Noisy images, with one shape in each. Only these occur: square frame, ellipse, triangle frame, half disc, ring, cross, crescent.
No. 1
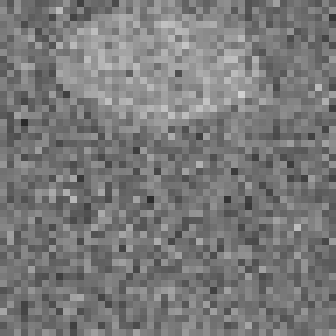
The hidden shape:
ellipse
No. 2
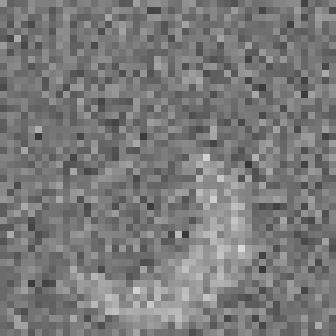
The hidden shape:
crescent
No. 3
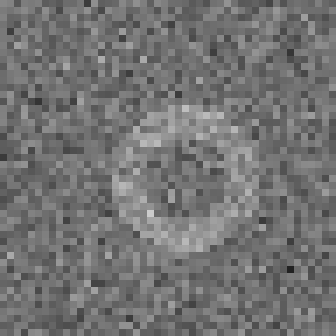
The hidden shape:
ring
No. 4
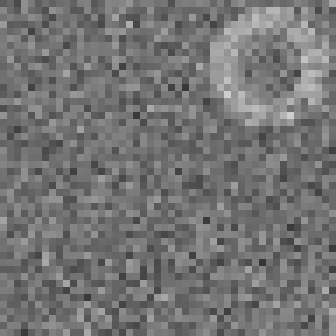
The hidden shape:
ring
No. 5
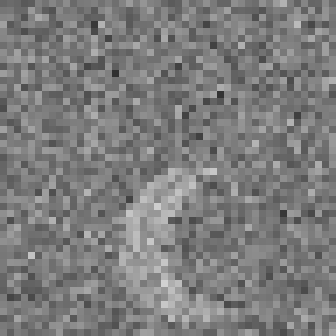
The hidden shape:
crescent
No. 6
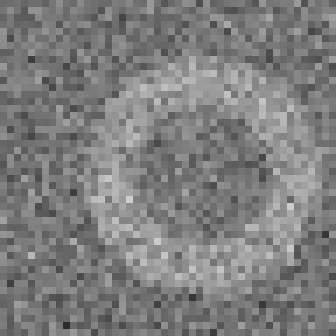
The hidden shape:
ring
